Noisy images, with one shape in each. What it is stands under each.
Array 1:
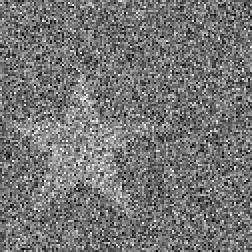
star
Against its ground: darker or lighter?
lighter
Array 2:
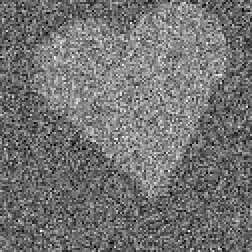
heart
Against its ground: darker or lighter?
lighter
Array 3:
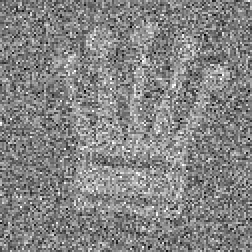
chess queen
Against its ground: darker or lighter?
lighter
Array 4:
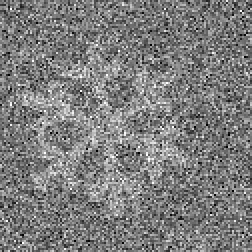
snowflake
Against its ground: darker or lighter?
lighter
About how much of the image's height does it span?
two thirds
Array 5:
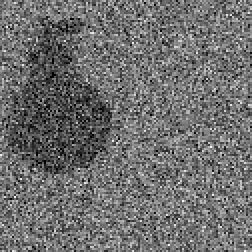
pear
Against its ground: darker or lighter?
darker
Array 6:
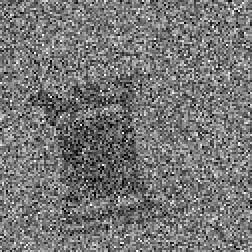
chess rook
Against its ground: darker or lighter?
darker
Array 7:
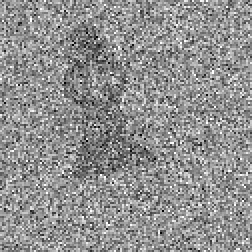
chess bishop
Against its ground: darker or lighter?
darker
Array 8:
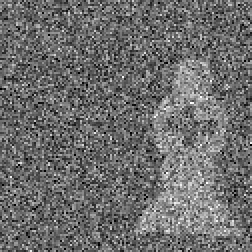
chess bishop
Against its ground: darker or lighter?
lighter
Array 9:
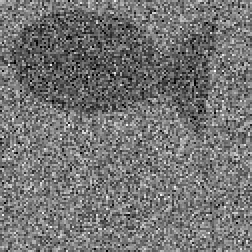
fish
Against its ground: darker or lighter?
darker
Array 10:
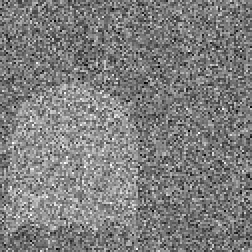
ghost
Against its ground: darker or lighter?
lighter
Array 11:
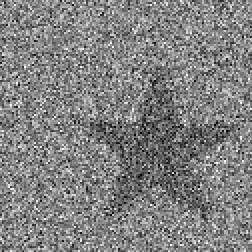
star
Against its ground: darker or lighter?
darker
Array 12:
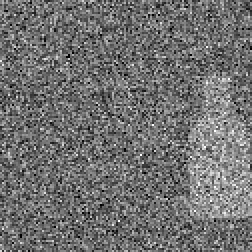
bottle
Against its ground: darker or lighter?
lighter
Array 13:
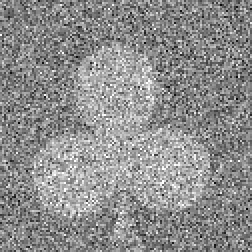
club
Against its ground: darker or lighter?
lighter
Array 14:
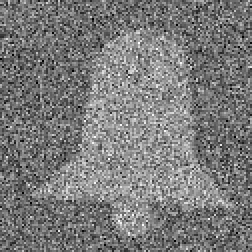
bell
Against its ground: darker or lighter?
lighter
